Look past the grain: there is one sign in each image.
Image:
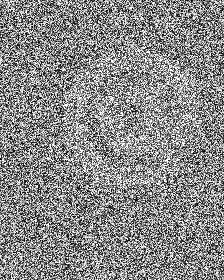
at sign
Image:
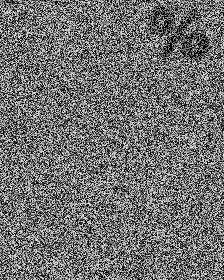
percent sign
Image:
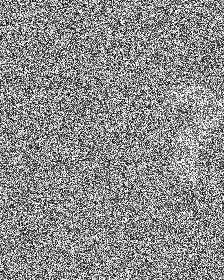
question mark
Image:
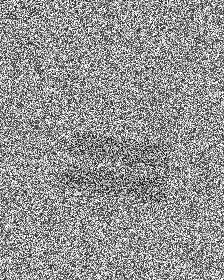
equals sign
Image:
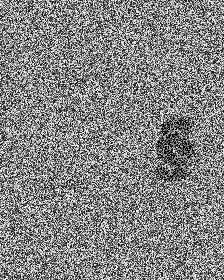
section sign
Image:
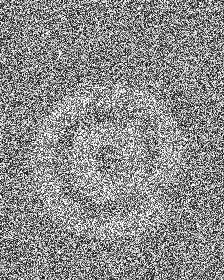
at sign
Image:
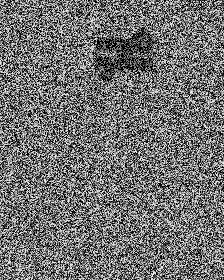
not-equal sign
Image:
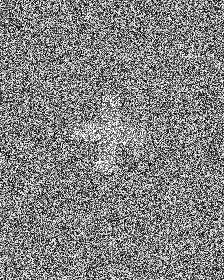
plus sign
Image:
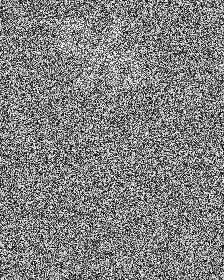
percent sign
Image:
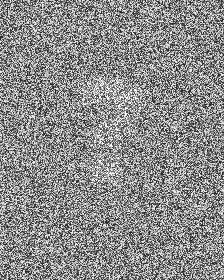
question mark
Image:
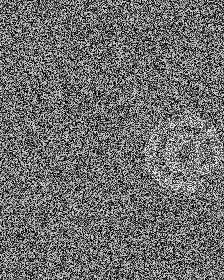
at sign
